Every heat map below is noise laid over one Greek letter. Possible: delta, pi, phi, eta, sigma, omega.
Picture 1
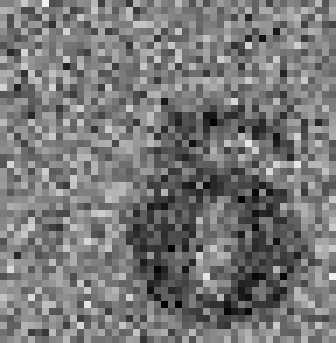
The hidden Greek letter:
delta
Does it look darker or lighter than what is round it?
darker
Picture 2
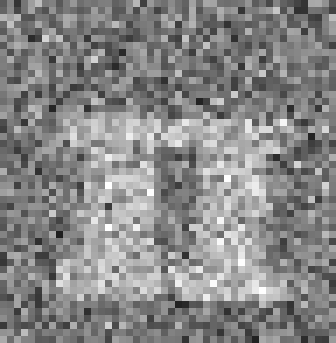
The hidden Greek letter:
pi
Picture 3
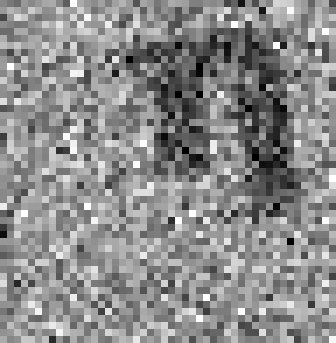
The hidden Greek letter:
eta
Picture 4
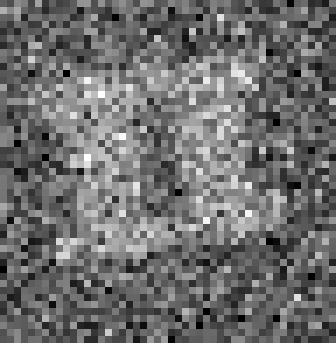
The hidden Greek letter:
pi
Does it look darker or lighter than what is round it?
lighter
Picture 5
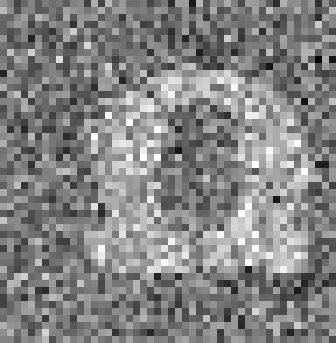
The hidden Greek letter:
omega
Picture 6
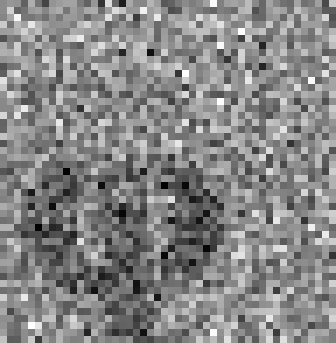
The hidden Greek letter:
phi
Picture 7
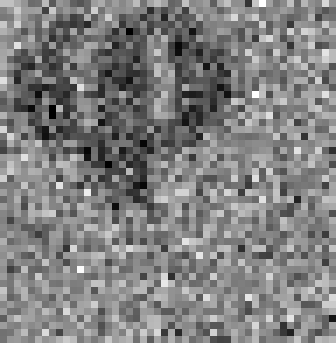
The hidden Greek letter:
phi
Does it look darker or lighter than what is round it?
darker
